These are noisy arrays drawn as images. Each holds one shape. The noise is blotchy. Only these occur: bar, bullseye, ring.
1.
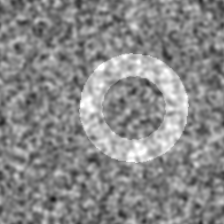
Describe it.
light ring
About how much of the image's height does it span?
half
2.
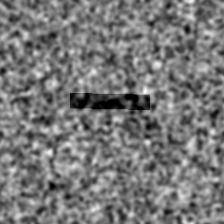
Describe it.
dark bar, centre
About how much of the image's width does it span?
a third
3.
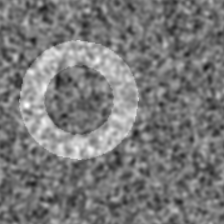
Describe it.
light ring
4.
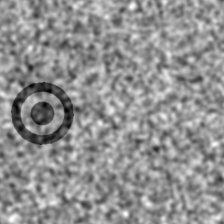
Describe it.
dark bullseye, middle left
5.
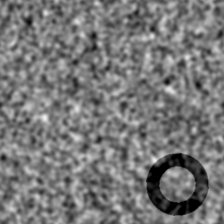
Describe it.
dark ring, bottom right
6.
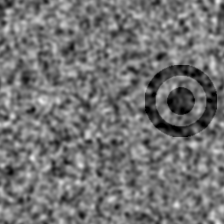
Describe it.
dark bullseye, middle right
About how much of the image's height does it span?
a third
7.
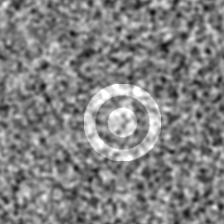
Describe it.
light bullseye, centre
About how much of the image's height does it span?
a third
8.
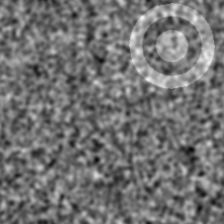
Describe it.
light bullseye, top right
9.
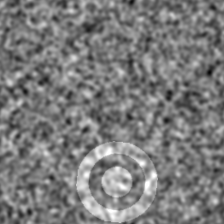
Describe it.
light bullseye, bottom middle
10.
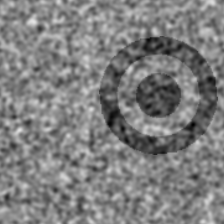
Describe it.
dark bullseye
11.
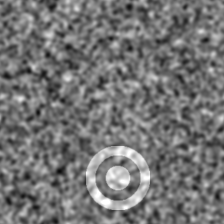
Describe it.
light bullseye, bottom middle
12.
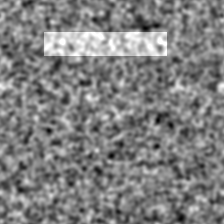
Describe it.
light bar
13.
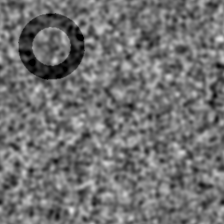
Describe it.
dark ring, top left
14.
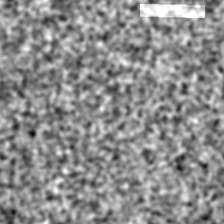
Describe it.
light bar, top right
